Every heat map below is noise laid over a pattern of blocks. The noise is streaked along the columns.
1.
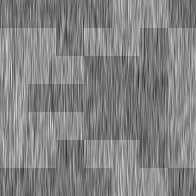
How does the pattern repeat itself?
top and bottom mirror each other
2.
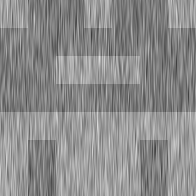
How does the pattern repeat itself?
left and right mirror each other
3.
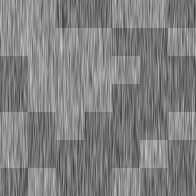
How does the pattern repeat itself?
mirrored about the diagonal from the top left
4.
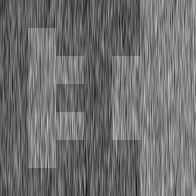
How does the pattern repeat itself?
top and bottom mirror each other
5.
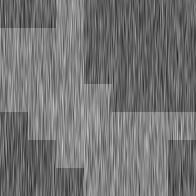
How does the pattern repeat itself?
mirrored about the diagonal from the bottom left
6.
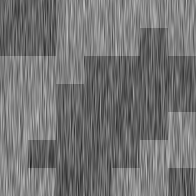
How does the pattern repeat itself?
mirrored about the diagonal from the top left
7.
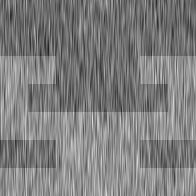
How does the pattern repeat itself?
left and right mirror each other
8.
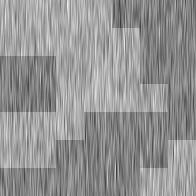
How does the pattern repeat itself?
no symmetry
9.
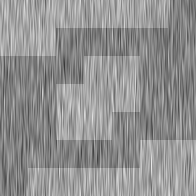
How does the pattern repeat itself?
the same after a half turn
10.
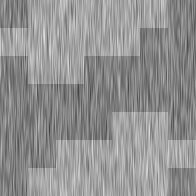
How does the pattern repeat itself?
the same after a half turn
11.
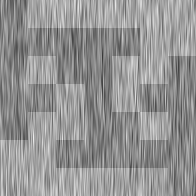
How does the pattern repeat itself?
the same after a half turn
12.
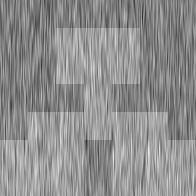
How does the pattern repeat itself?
left and right mirror each other
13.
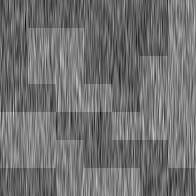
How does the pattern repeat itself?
no symmetry
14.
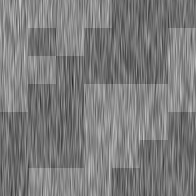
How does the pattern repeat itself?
mirrored about the diagonal from the top left
